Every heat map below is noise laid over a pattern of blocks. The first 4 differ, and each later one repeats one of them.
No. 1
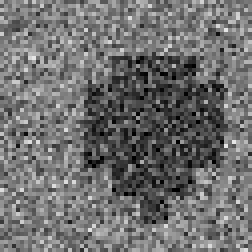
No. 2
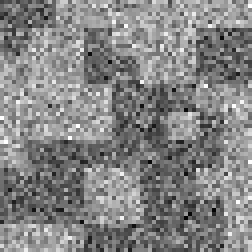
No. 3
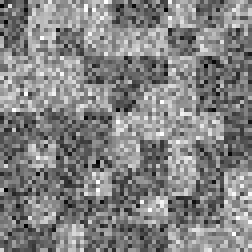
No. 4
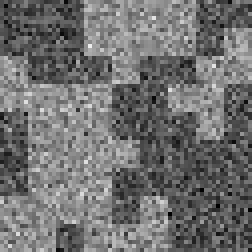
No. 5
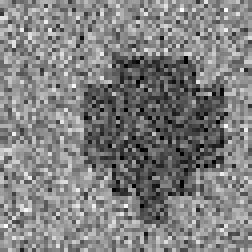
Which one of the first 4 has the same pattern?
1
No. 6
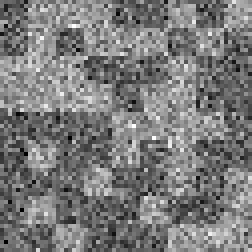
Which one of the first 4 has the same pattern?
3
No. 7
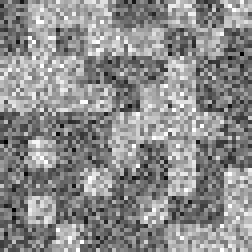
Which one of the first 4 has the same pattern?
3
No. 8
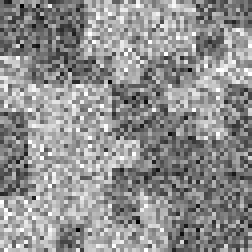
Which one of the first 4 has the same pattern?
4
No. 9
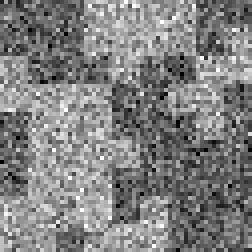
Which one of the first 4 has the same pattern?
4
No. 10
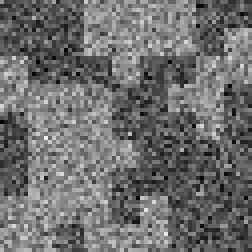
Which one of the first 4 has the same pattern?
4
